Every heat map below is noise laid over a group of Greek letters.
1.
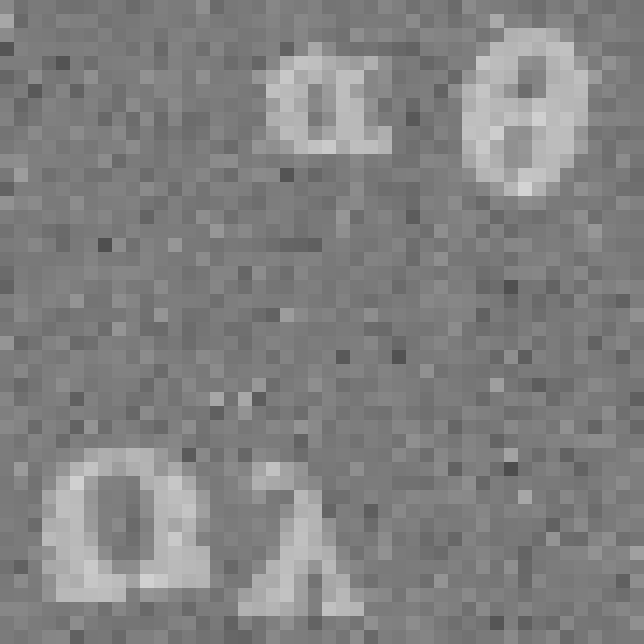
top middle: light alpha; top right: light theta; bottom left: light omega; bottom middle: light lambda
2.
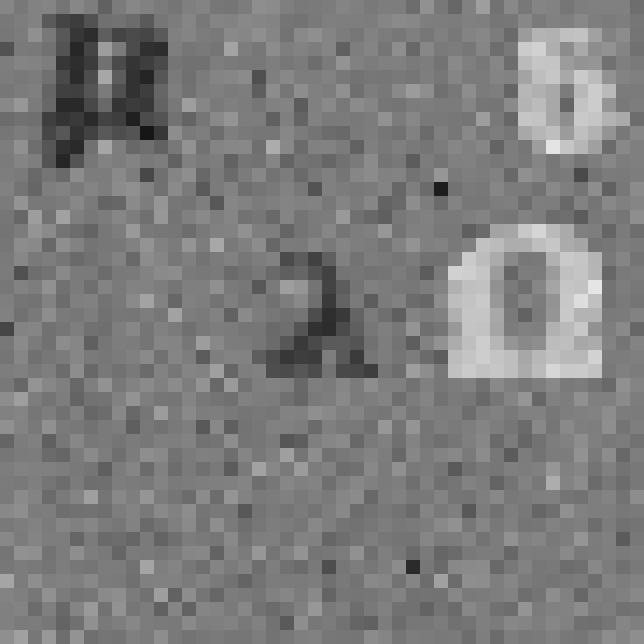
top left: dark mu; top right: light delta; centre: dark lambda; middle right: light omega
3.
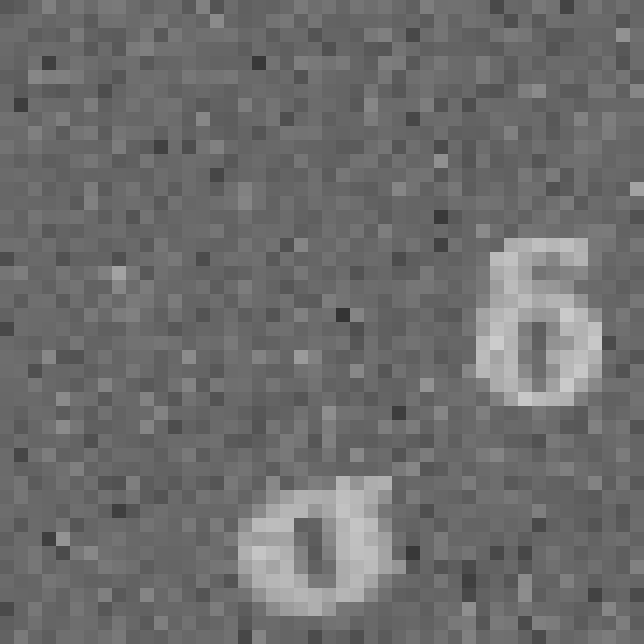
middle right: light delta; bottom middle: light sigma
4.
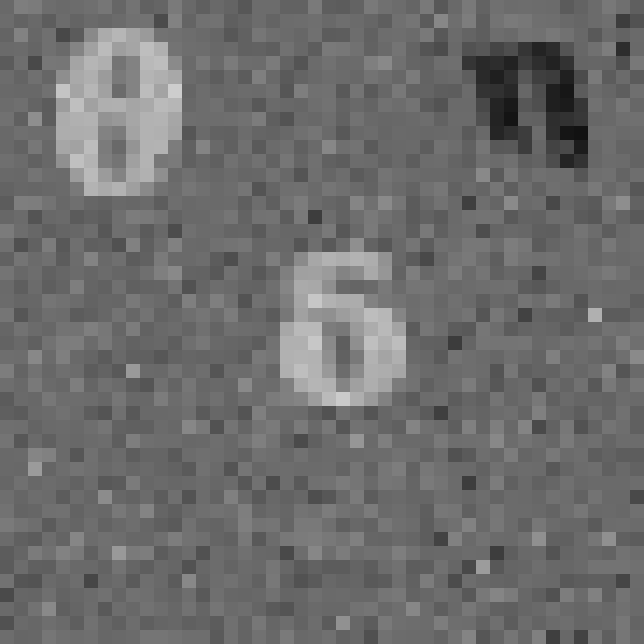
top left: light theta; top right: dark eta; centre: light delta
